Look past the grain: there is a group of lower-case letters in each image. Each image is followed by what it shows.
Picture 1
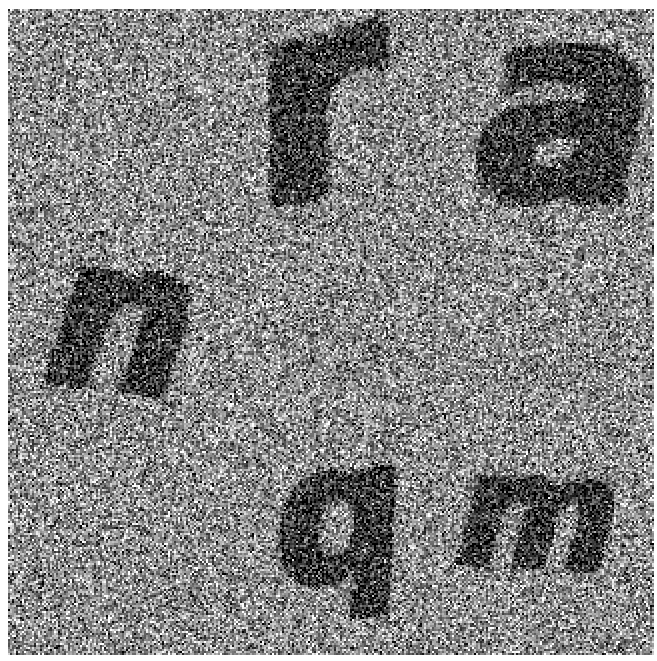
top middle: dark r; top right: dark a; middle left: dark n; bottom middle: dark q; bottom right: dark m
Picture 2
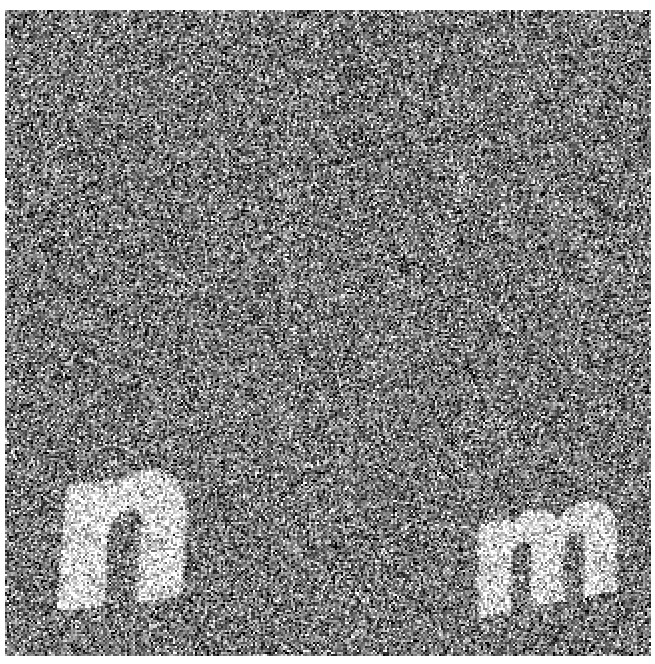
bottom left: light n; bottom right: light m
